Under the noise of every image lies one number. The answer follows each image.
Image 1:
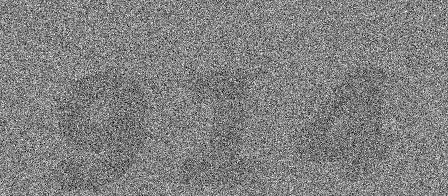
914
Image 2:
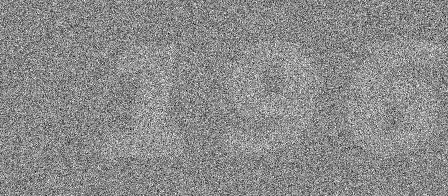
196
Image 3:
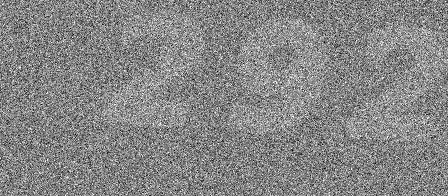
292
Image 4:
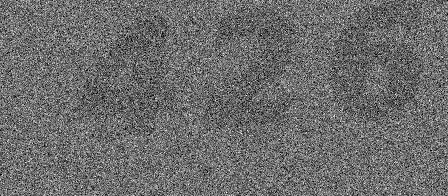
426
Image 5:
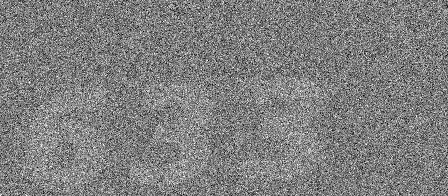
633
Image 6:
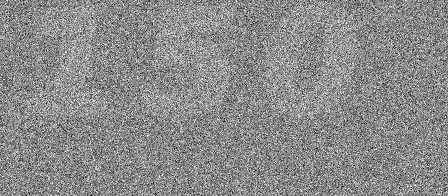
150
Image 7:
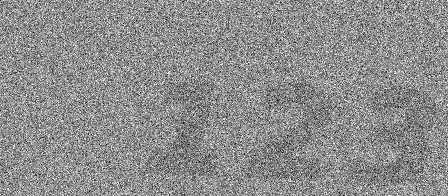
123
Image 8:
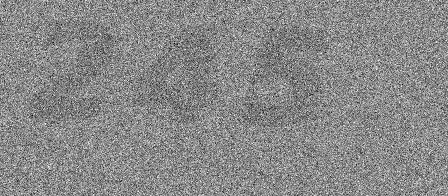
245
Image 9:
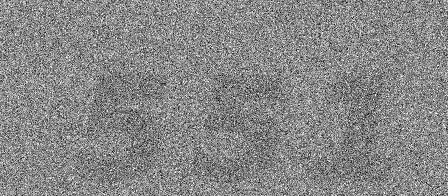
551
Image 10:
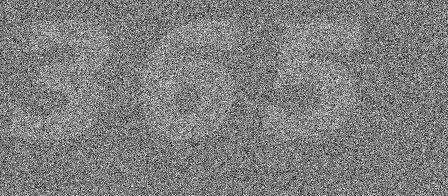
365
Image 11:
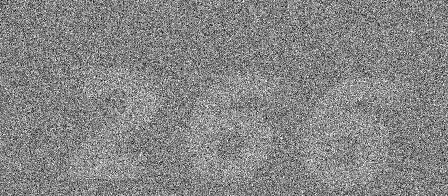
266
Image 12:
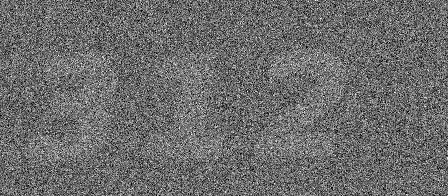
312
